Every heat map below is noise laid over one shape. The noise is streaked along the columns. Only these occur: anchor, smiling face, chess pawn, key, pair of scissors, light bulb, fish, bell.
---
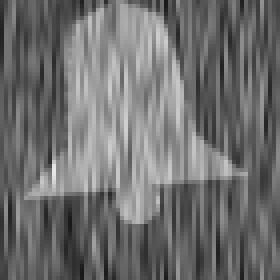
light bell
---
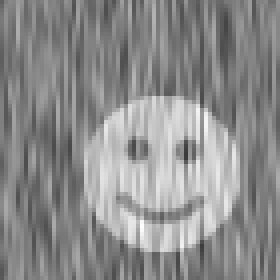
light smiling face
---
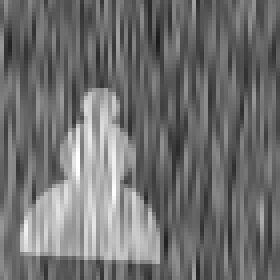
light chess pawn
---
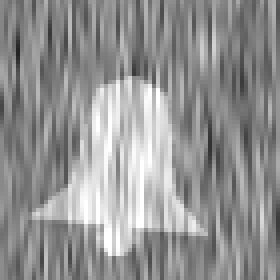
light bell
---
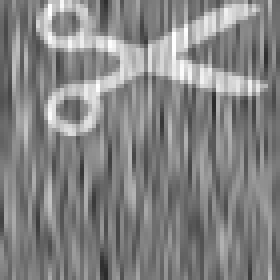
light pair of scissors
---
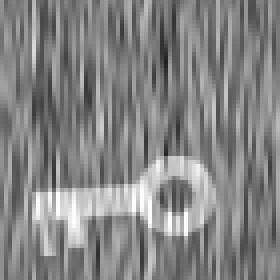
light key
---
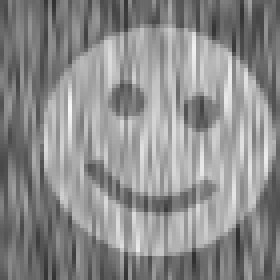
light smiling face
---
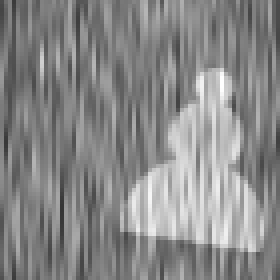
light chess pawn
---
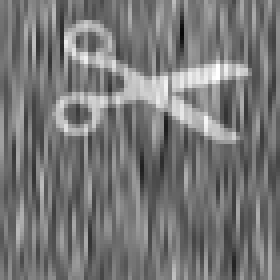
light pair of scissors
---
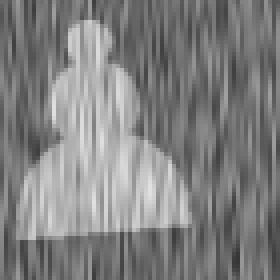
light chess pawn
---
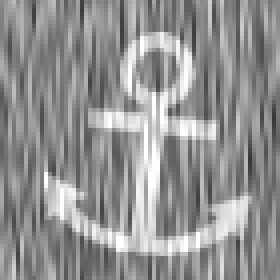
light anchor
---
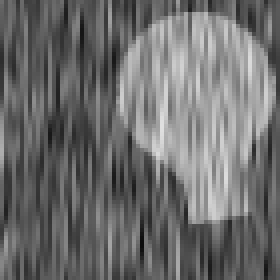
light light bulb
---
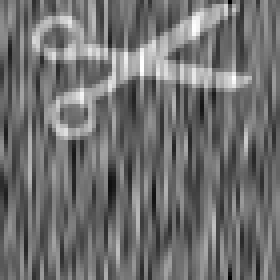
light pair of scissors
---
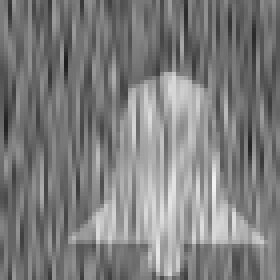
light bell
